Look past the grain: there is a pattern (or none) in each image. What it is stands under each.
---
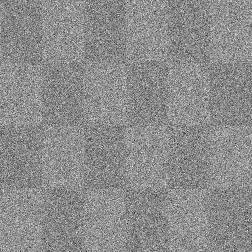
a checkerboard
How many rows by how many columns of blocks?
4 by 6
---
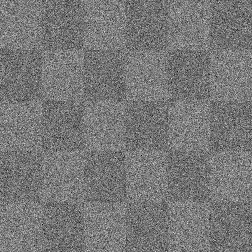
a checkerboard
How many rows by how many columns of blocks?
5 by 6
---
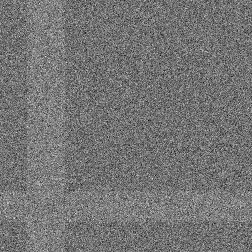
bands of rows crossing bands of columns
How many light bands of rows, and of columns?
1 and 1
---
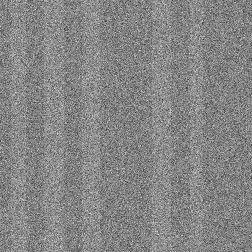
bands of columns
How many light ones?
5
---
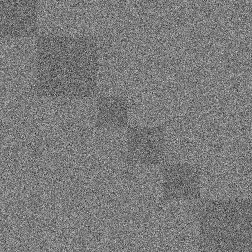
blocks along the diagonal
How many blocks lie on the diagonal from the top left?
6
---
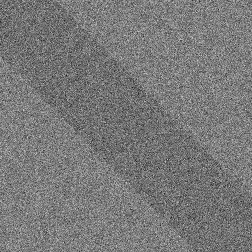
a diagonal band
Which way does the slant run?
top left to bottom right
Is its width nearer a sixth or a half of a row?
a half
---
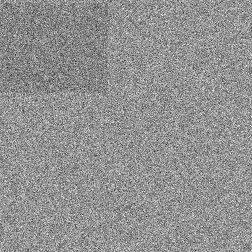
one block
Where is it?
top left
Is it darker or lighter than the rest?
darker
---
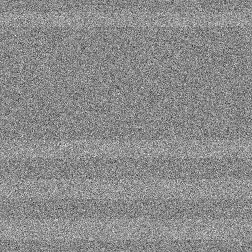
bands of rows
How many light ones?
4
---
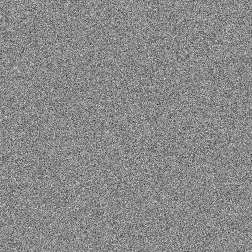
only noise
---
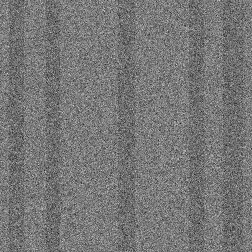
bands of columns
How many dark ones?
5
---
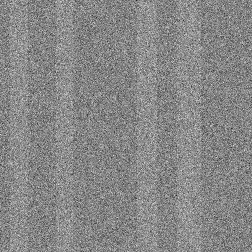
bands of columns
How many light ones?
4
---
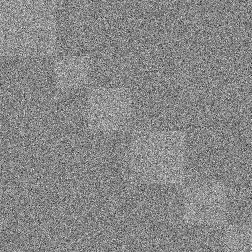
blocks along the diagonal
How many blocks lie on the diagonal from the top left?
6
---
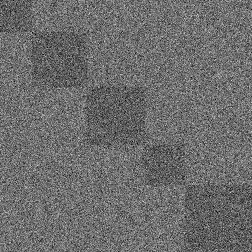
blocks along the diagonal
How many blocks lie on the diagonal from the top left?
5
